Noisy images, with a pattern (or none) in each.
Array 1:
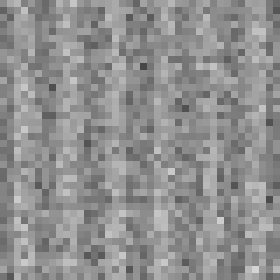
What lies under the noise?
vertical stripes
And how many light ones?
6
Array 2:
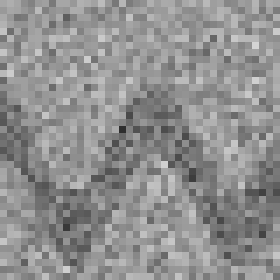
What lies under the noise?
a wavy band
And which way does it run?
left to right
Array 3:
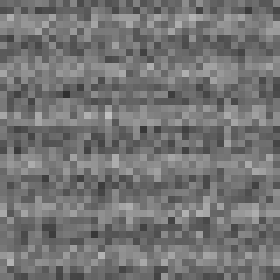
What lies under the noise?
horizontal stripes
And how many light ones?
6
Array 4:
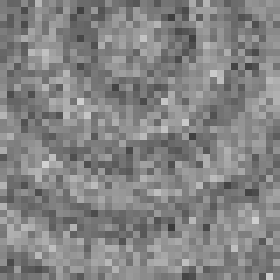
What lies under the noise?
rings round one point
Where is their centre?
top middle
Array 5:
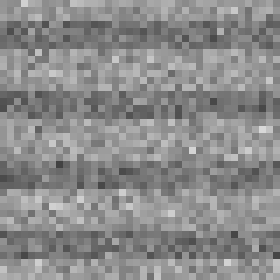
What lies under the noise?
horizontal stripes
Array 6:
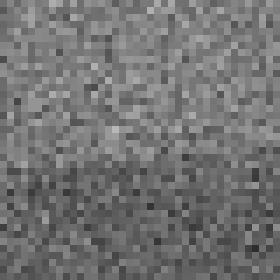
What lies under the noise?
a sharp edge
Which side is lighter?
top
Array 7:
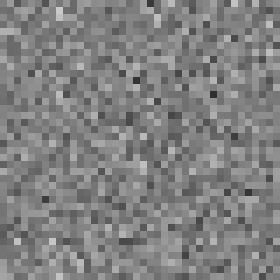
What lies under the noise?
only noise
